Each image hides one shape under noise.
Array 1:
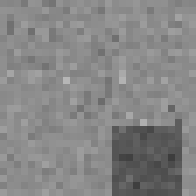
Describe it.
dark square, bottom right
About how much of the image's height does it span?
a third
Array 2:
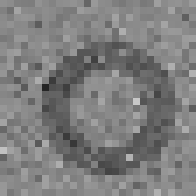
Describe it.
dark ring
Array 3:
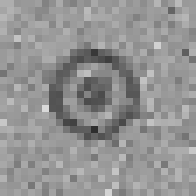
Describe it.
dark bullseye
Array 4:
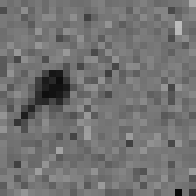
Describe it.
dark lollipop, middle left
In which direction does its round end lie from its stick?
up and right
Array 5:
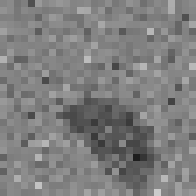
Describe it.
dark half disc
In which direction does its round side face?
up and right
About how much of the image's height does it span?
half
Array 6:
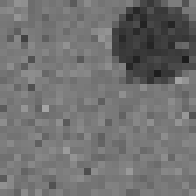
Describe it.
dark disc, top right
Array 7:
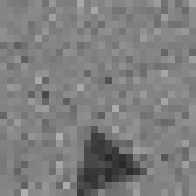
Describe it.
dark triangle, bottom middle
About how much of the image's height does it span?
a third
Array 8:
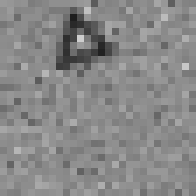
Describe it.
dark triangle frame, top middle
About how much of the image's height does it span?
a third
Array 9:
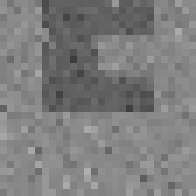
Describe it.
dark square with a notch
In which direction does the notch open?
right
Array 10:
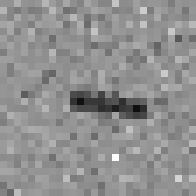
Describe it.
dark bar, centre
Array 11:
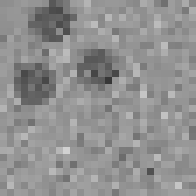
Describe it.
dark three dots
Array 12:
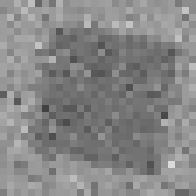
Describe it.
dark square
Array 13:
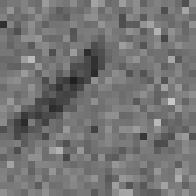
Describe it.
dark bar
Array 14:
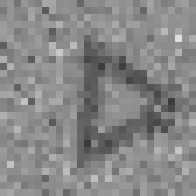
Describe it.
dark triangle frame
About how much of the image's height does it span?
two thirds
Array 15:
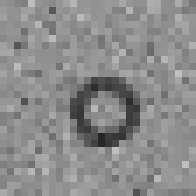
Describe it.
dark ring, centre
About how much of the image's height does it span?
a third
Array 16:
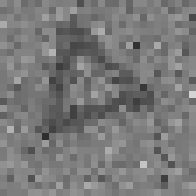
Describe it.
dark triangle frame
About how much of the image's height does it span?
two thirds
